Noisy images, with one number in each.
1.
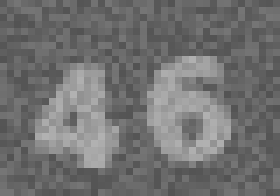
46
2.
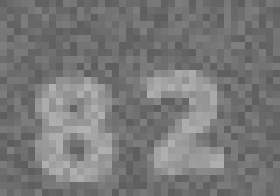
82
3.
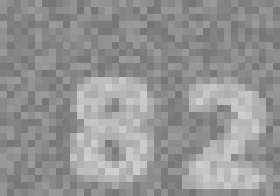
82
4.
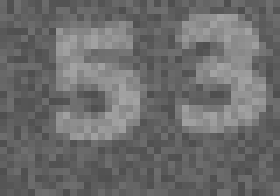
53
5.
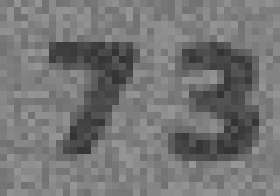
73
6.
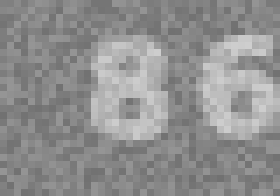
86
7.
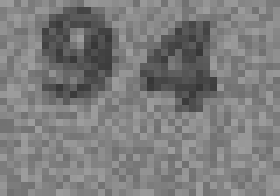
94
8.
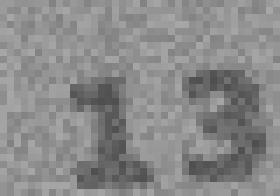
13
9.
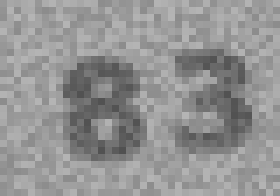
83
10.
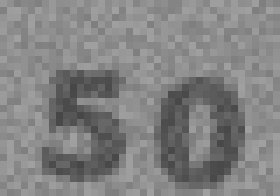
50
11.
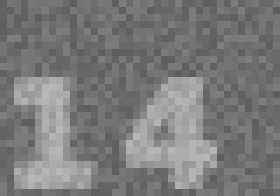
14
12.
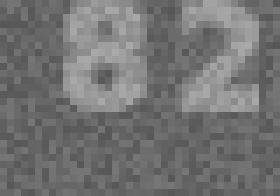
82
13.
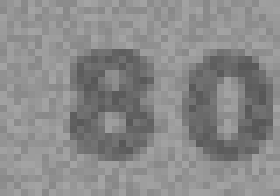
80
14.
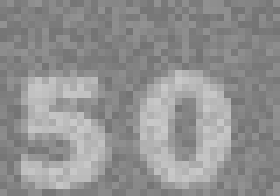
50
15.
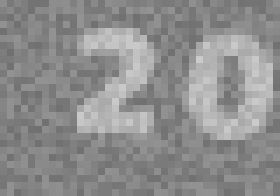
20
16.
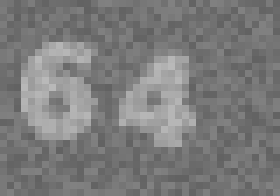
64
